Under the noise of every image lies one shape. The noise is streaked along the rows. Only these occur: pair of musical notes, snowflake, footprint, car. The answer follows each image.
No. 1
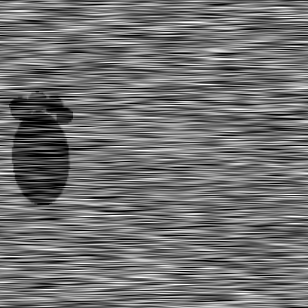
footprint
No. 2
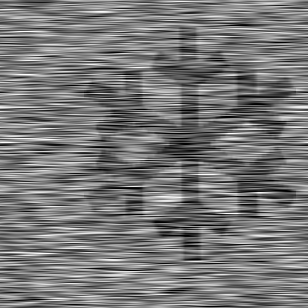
snowflake
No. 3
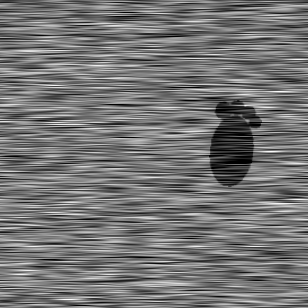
footprint
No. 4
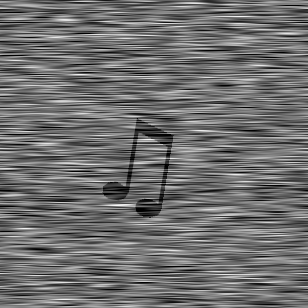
pair of musical notes
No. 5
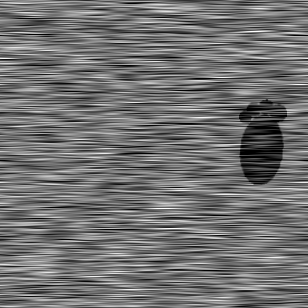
footprint
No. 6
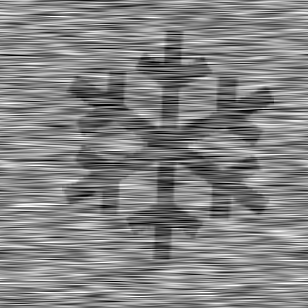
snowflake
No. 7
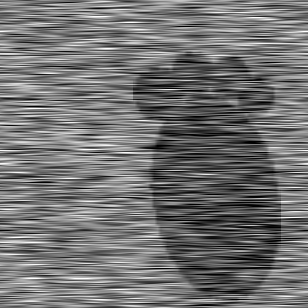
footprint
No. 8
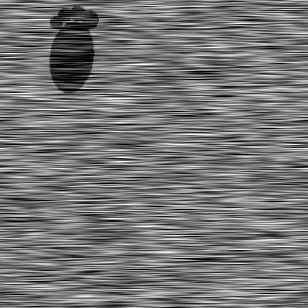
footprint
